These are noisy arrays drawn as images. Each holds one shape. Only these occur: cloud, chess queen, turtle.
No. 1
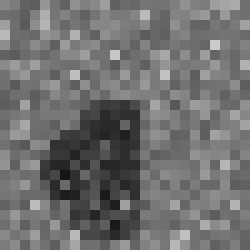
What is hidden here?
dark cloud
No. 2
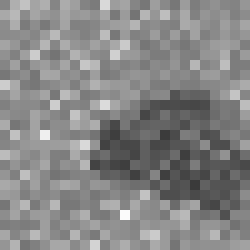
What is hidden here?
dark cloud
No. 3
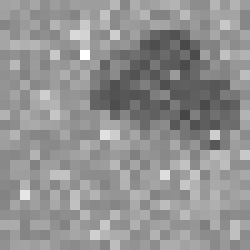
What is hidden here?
dark cloud
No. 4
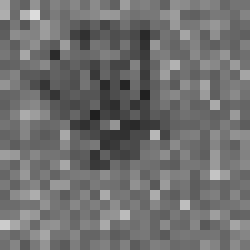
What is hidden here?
dark chess queen
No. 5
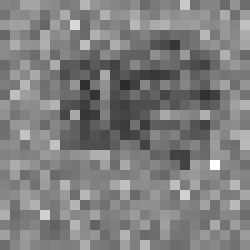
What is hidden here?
dark chess queen
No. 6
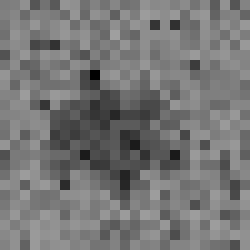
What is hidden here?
dark turtle
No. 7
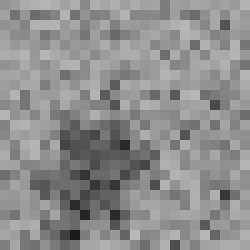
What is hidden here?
dark turtle
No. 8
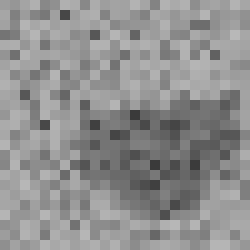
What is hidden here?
dark cloud
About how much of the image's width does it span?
two thirds
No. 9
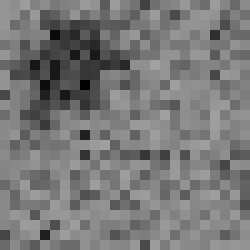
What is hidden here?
dark turtle
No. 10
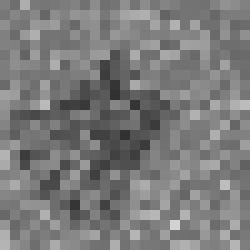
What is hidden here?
dark chess queen
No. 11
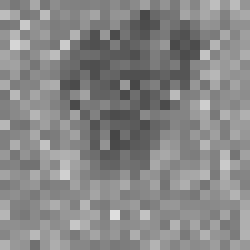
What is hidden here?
dark cloud
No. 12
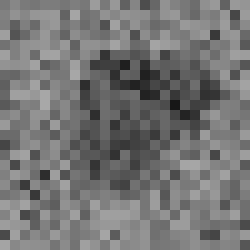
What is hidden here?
dark cloud
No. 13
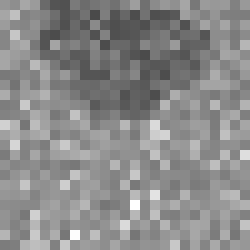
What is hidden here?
dark cloud
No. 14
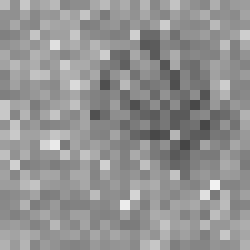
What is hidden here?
dark chess queen
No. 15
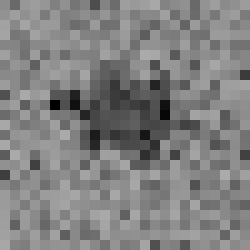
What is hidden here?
dark turtle
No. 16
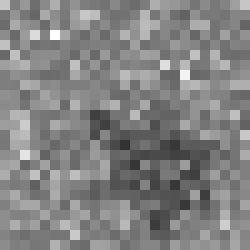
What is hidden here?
dark turtle
